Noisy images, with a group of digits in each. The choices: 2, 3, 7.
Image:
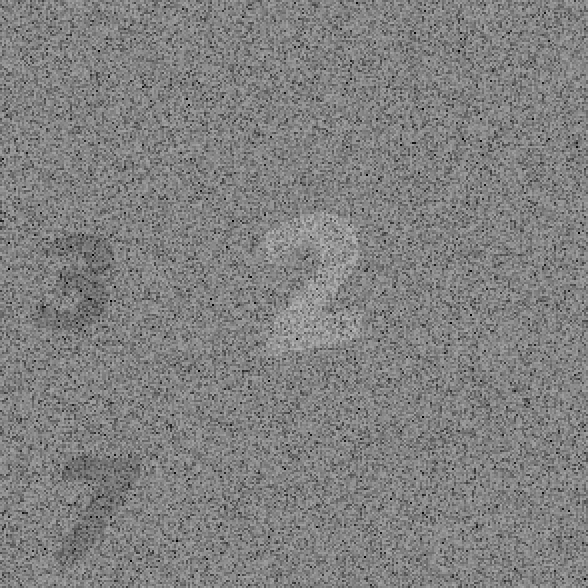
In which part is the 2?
centre
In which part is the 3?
middle left
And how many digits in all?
3
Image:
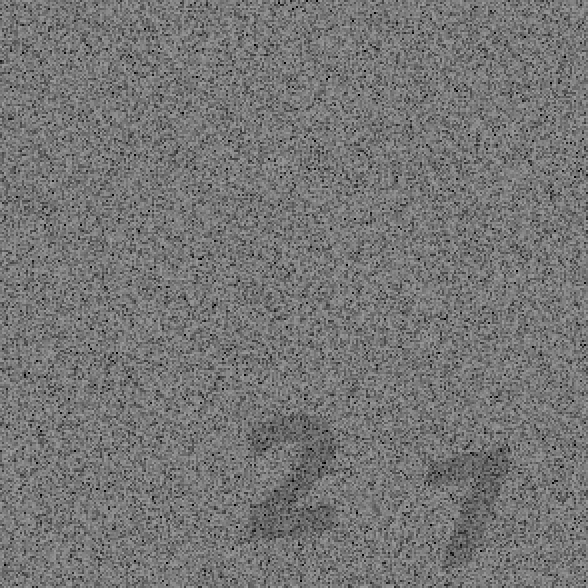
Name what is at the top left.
nothing
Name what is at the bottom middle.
2
